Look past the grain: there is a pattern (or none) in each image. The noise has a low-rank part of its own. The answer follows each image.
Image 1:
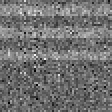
bands of rows
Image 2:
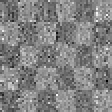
a checkerboard
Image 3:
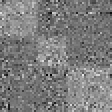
blocks along the diagonal
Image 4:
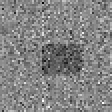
one block
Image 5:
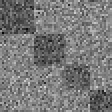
blocks along the diagonal
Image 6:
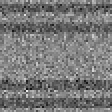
bands of rows
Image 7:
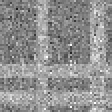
bands of rows crossing bands of columns
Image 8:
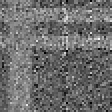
bands of rows crossing bands of columns
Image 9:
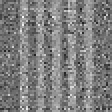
bands of columns
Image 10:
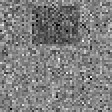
one block
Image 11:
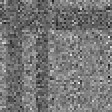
bands of rows crossing bands of columns
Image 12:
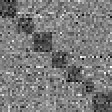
blocks along the diagonal
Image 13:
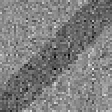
a diagonal band
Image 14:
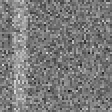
one band of columns
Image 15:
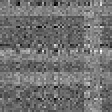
bands of rows crossing bands of columns
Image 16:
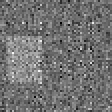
one block
